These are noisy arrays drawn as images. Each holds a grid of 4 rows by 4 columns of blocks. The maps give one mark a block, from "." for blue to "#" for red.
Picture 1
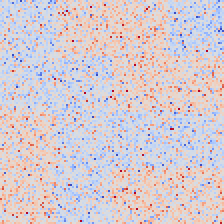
.##.
..##
#...
#.##
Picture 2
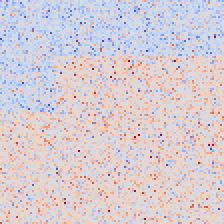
....
.###
####
####
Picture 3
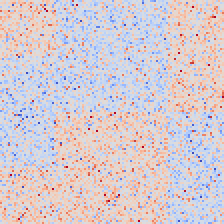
#..#
...#
.##.
###.
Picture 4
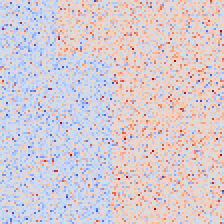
.###
..##
..##
..##
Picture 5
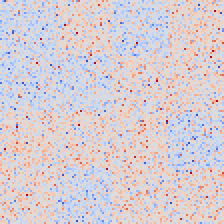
.#.#
..##
###.
#.##
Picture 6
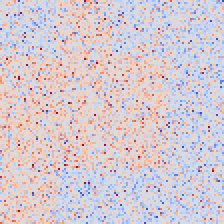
.#..
###.
###.
#...
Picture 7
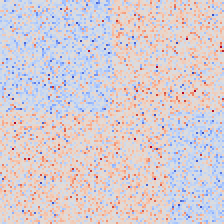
..##
..##
###.
###.
